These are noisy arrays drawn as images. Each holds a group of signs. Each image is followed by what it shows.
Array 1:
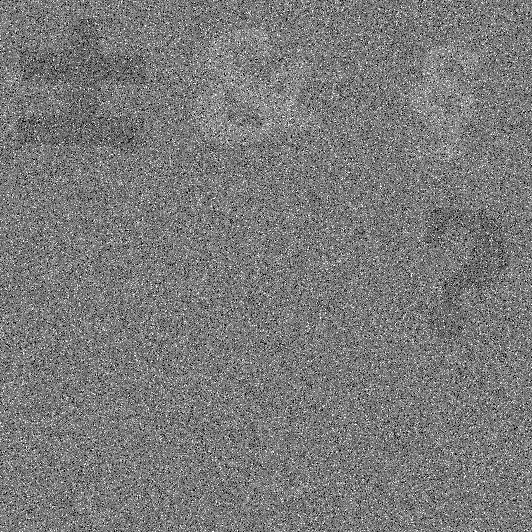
top left: dark plus-minus sign; top middle: light ampersand; top right: light section sign; middle right: dark question mark
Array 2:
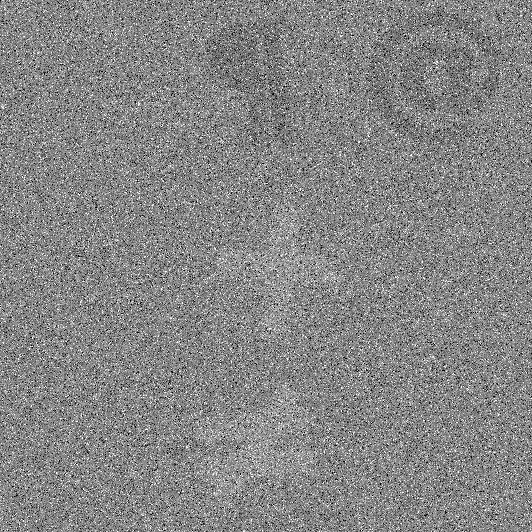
top middle: dark pilcrow; top right: dark at sign; centre: light plus sign; bottom middle: light not-equal sign
